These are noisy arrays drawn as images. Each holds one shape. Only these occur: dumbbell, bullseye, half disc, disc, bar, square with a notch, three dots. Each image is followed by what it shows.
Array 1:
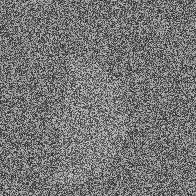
half disc
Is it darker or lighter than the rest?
lighter
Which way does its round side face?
right
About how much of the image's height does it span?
two thirds
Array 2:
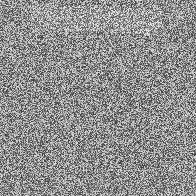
bar
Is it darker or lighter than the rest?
lighter
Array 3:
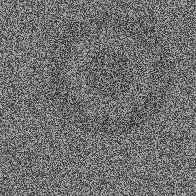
bullseye
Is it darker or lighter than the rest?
darker
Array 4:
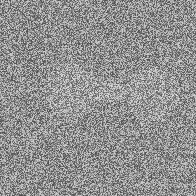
dumbbell
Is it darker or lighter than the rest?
lighter
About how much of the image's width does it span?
two thirds
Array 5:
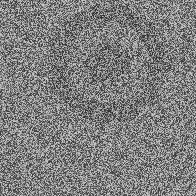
bullseye
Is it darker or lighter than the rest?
darker
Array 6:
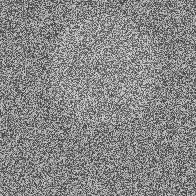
disc
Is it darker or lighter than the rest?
lighter
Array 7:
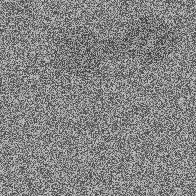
dumbbell
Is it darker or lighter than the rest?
darker
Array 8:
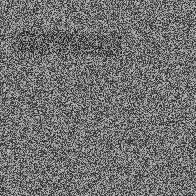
bar
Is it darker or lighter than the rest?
darker
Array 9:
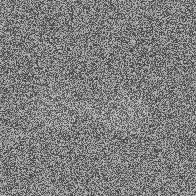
dumbbell
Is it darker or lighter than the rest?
lighter
